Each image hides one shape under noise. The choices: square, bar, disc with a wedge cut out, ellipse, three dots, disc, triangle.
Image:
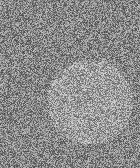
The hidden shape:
disc
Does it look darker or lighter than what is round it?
lighter
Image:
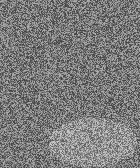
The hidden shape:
ellipse
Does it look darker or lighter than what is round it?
lighter
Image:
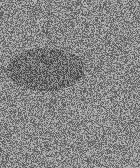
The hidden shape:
ellipse
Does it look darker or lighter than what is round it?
darker
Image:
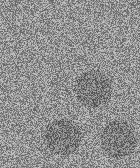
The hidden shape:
three dots
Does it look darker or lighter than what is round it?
darker
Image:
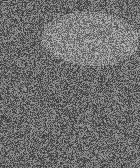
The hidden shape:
ellipse
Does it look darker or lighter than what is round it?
lighter
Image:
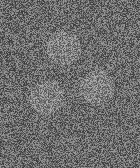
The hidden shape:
three dots
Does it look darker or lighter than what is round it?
lighter
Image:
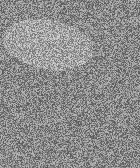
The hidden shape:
ellipse
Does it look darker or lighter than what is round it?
lighter
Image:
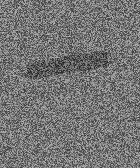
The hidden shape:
bar
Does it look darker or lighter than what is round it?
darker
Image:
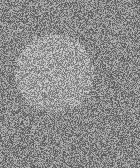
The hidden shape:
disc
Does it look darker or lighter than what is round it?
lighter
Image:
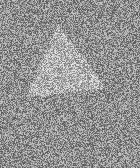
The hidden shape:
triangle
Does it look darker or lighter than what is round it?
lighter
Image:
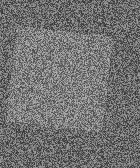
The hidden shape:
square
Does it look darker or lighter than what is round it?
lighter
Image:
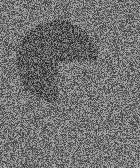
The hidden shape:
disc with a wedge cut out
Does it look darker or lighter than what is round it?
darker
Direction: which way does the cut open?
down and right
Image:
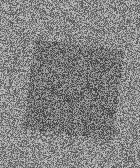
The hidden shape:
square
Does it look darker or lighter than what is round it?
darker
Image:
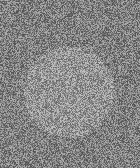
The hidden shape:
disc
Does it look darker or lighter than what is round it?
lighter
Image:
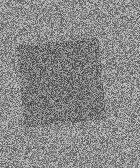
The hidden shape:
square
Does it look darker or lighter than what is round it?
darker
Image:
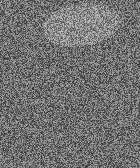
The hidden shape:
ellipse
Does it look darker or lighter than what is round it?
lighter
